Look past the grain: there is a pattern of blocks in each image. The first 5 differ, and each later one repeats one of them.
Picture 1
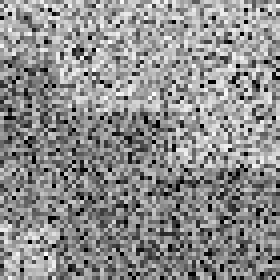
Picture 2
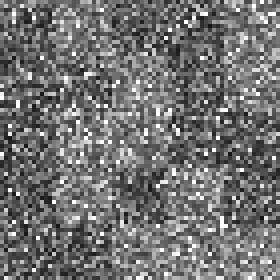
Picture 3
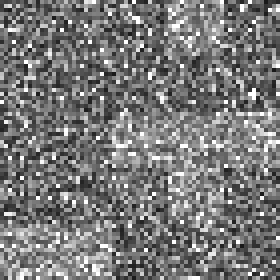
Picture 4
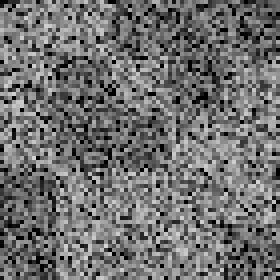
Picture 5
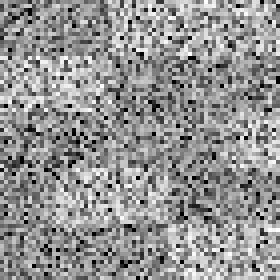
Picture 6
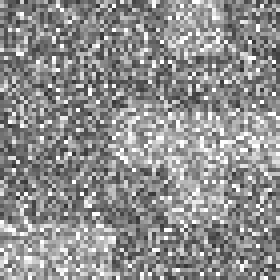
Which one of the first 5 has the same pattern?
3
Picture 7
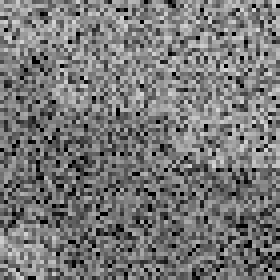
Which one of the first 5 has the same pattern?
1
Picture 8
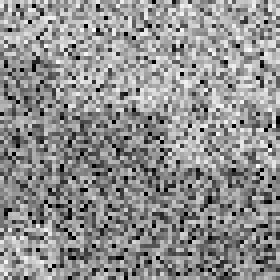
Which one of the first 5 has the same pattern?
1
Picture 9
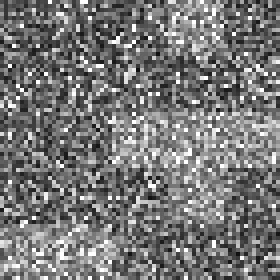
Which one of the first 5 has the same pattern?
3
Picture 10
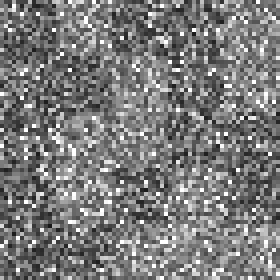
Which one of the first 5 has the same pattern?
2
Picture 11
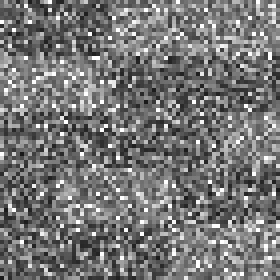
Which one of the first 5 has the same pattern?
5
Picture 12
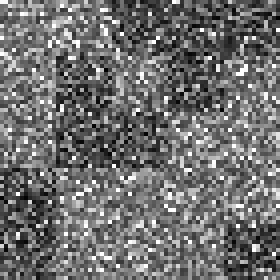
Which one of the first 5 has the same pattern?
4
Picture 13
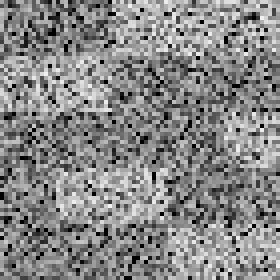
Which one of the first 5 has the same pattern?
5
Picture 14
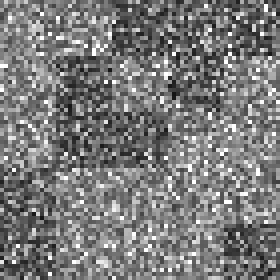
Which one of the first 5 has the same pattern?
4
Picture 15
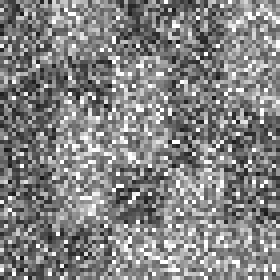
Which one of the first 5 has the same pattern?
2
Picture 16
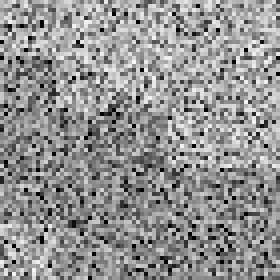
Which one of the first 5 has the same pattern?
1
